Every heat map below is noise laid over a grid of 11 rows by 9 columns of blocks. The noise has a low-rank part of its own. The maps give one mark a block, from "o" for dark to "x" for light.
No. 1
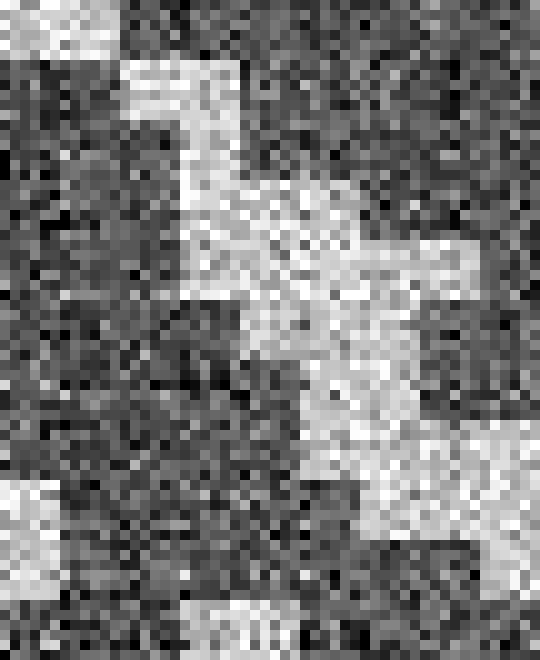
x x o o o o o o o
o o x x o o o o o
o o o x o o o o o
o o o x x x o o o
o o o x x x x x o
o o o o x x x o o
o o o o o x x o o
o o o o o x x x x
x o o o o o x x x
x o o o o o o o x
o o o x x o o o o
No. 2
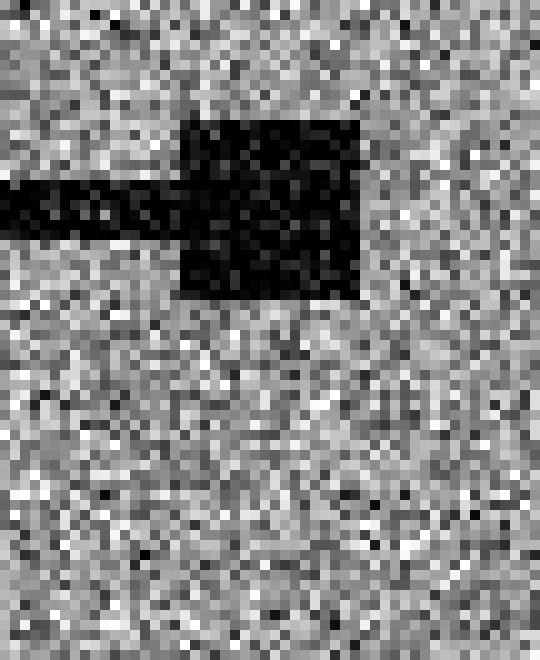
x x x x x x x x x
x x x x x x x x x
x x x o o o x x x
o o o o o o x x x
x x x o o o x x x
x x x x x x x x x
x x x x x x x x x
x x x x x x x x x
x x x x x x x x x
x x x x x x x x x
x x x x x x x x x
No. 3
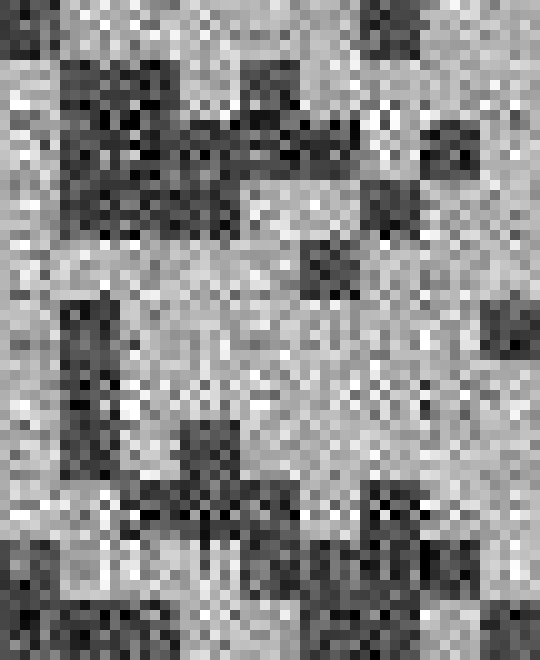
o x x x x x o x x
x o o x o x x x x
x o o o o o x o x
x o o o x x o x x
x x x x x o x x x
x o x x x x x x o
x o x x x x x x x
x o x o x x x x x
x x o o o x o x x
o x x x o o o o x
o o o x x o o x o
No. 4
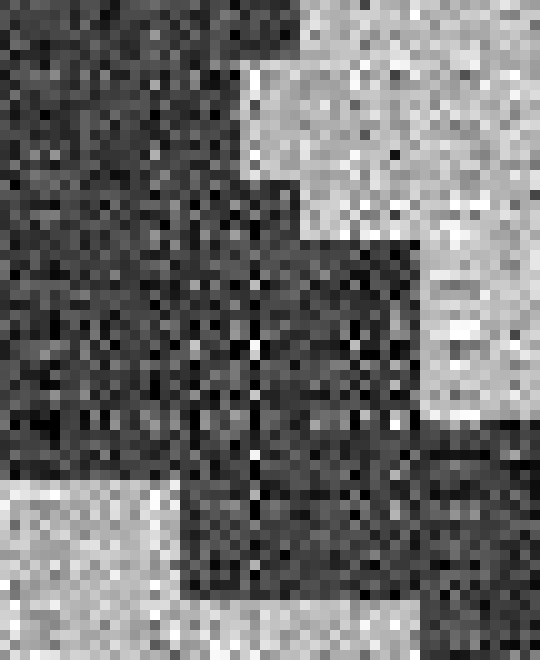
o o o o o x x x x
o o o o x x x x x
o o o o x x x x x
o o o o o x x x x
o o o o o o o x x
o o o o o o o x x
o o o o o o o x x
o o o o o o o o o
x x x o o o o o o
x x x o o o o o o
x x x x x x x o o
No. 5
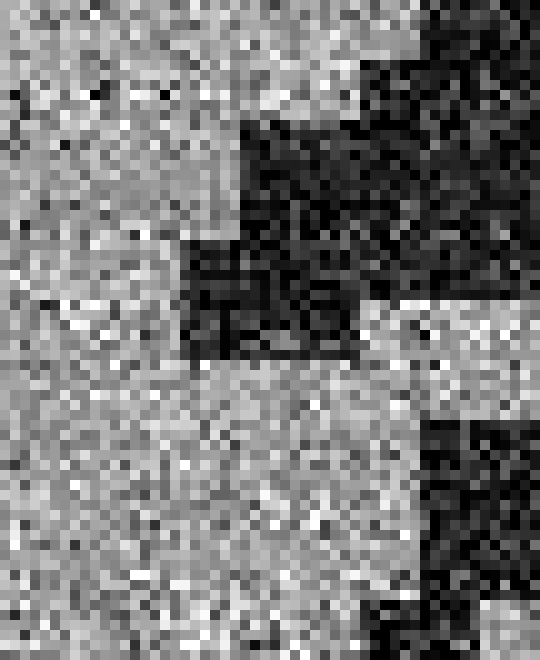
x x x x x x x o o
x x x x x x o o o
x x x x o o o o o
x x x x o o o o o
x x x o o o o o o
x x x o o o x x x
x x x x x x x x x
x x x x x x x o o
x x x x x x x o o
x x x x x x x o o
x x x x x x o o x
